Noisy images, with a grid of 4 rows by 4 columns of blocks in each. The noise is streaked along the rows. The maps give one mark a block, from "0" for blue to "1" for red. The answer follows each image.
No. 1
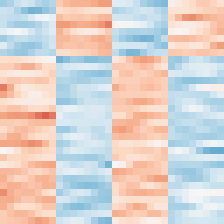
0101
1010
1010
1010
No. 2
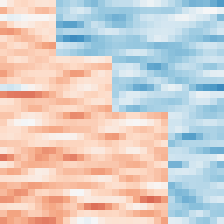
1000
1100
1110
1110
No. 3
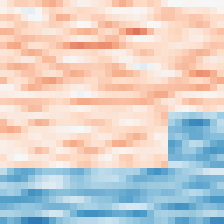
1111
1111
1110
0000
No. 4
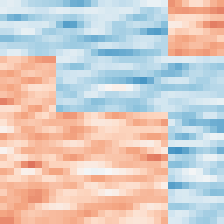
0001
1000
1110
1110
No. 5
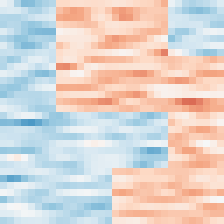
0110
0111
0001
0011
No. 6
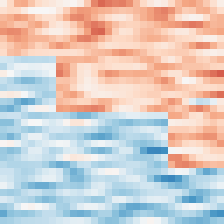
1111
0111
0001
0000
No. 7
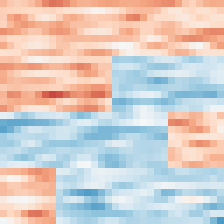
1111
1100
0001
1000
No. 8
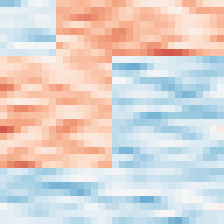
0111
1100
1100
0000
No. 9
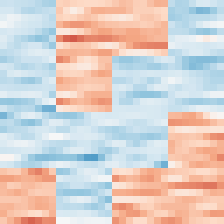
0110
0100
0001
1011
